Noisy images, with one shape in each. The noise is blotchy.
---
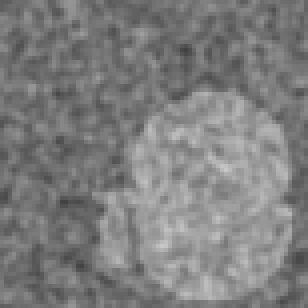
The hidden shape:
apple
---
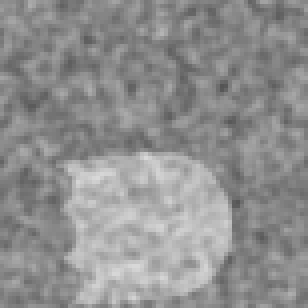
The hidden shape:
ghost
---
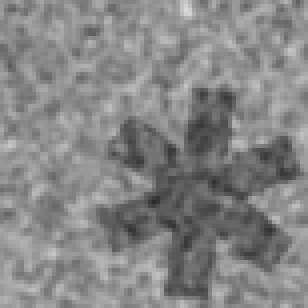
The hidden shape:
asterisk
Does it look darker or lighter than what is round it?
darker
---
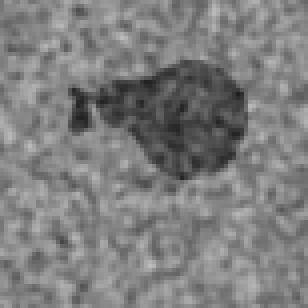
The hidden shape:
pear
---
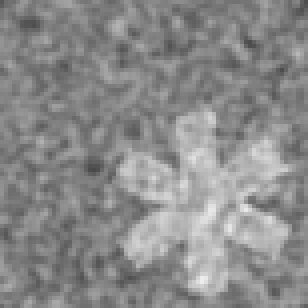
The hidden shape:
asterisk
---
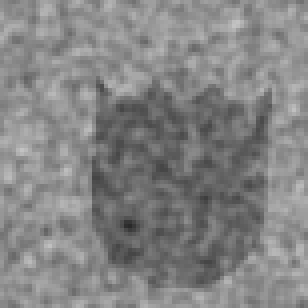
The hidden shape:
ghost
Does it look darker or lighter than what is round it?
darker
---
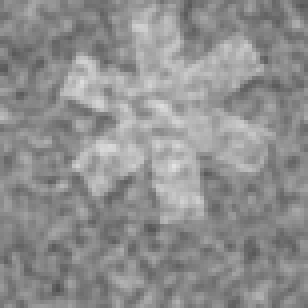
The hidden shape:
asterisk
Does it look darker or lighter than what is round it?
lighter
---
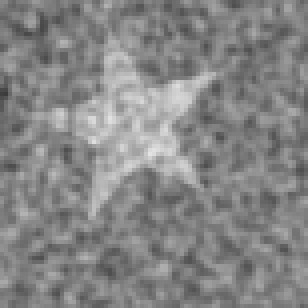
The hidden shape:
star
